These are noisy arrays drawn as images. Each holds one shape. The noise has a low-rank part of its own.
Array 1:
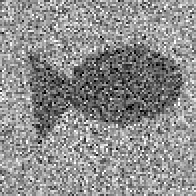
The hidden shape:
fish
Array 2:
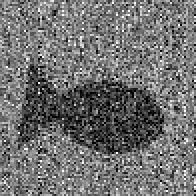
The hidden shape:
fish
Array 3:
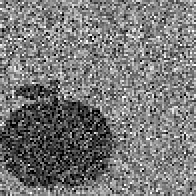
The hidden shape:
apple
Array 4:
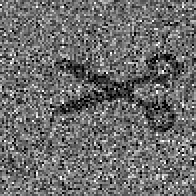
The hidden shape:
pair of scissors
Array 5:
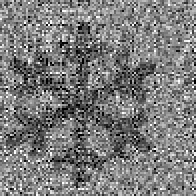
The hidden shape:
snowflake
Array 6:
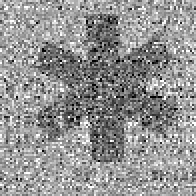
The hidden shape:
asterisk
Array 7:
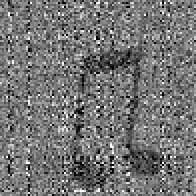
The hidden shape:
pair of musical notes
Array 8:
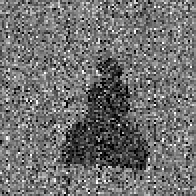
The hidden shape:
chess pawn
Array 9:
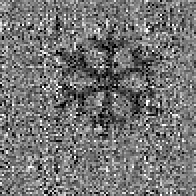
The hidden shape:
snowflake
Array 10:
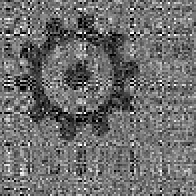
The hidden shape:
gear
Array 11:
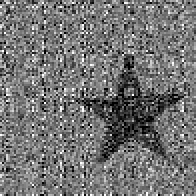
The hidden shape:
star
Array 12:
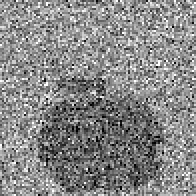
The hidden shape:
apple
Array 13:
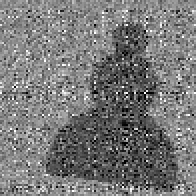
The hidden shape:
chess pawn
